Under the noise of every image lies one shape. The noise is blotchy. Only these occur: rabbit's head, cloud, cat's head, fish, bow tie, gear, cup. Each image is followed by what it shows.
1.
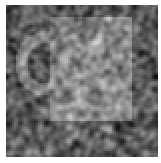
light cup
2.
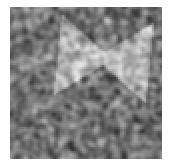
light bow tie
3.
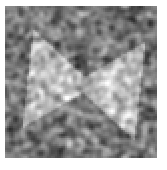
light bow tie
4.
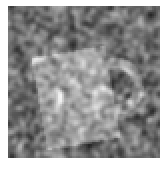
light cup
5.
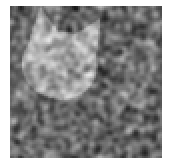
light cat's head
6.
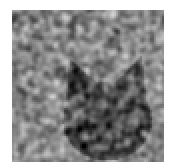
dark cat's head
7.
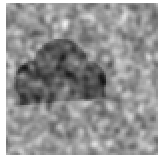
dark cloud
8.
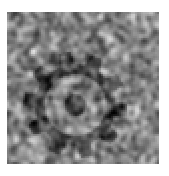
dark gear
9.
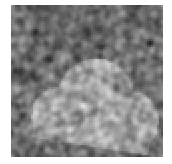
light cloud
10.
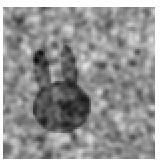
dark rabbit's head
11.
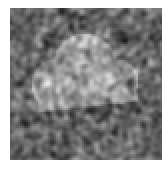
light cloud
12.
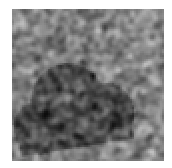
dark cloud
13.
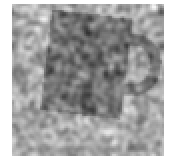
dark cup
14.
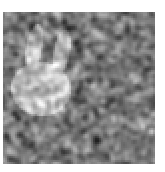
light rabbit's head
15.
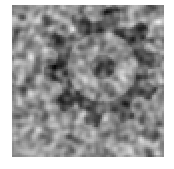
dark gear
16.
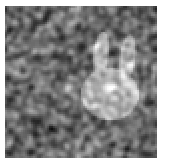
light rabbit's head
